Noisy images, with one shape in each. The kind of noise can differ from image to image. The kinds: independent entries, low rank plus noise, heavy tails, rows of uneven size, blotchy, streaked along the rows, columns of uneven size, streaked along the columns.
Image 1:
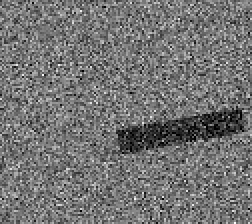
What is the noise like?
low rank plus noise
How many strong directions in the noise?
one
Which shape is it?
bar
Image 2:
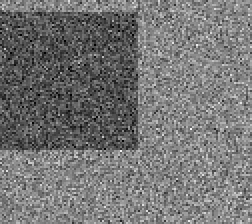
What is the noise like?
independent entries
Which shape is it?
square
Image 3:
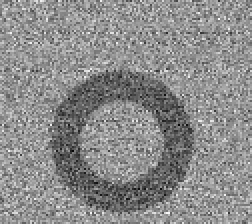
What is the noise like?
rows of uneven size
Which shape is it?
ring
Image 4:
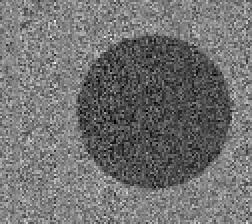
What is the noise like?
columns of uneven size
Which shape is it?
disc
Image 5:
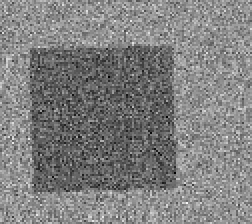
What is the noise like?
low rank plus noise
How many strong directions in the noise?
three or four
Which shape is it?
square
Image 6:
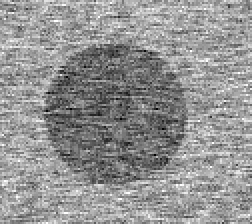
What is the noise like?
streaked along the rows
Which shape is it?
disc
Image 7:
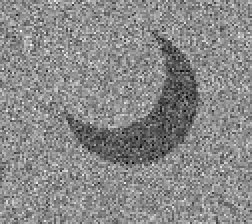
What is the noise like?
low rank plus noise
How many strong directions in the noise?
two
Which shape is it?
crescent
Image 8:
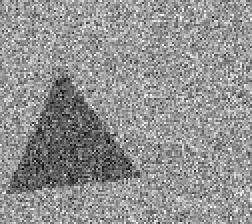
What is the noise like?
low rank plus noise
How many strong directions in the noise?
one
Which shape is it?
triangle
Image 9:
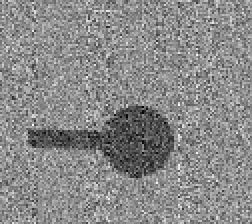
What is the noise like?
columns of uneven size
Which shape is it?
lollipop
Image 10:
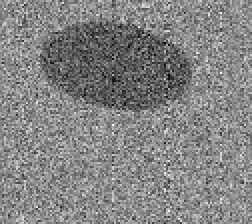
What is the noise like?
columns of uneven size
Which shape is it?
ellipse
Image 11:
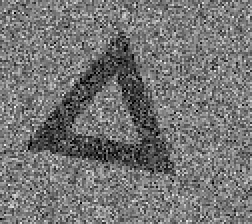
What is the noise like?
independent entries
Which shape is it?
triangle frame
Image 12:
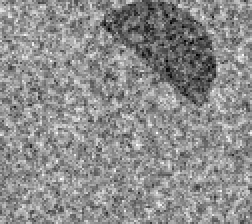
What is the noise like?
blotchy
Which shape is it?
half disc
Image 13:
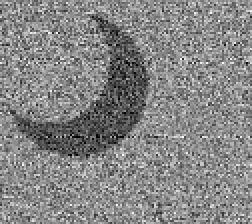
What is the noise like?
rows of uneven size
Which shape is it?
crescent
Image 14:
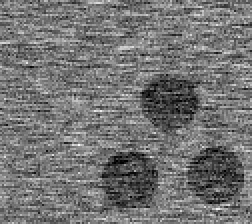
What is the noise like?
streaked along the rows
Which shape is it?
three dots
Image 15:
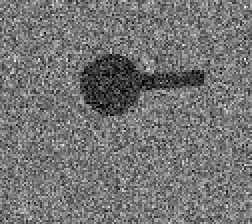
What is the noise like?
low rank plus noise
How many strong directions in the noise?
one
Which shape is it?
lollipop
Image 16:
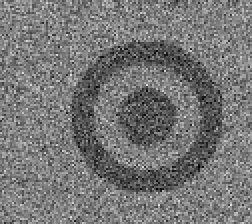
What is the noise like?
low rank plus noise
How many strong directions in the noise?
one
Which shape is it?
bullseye
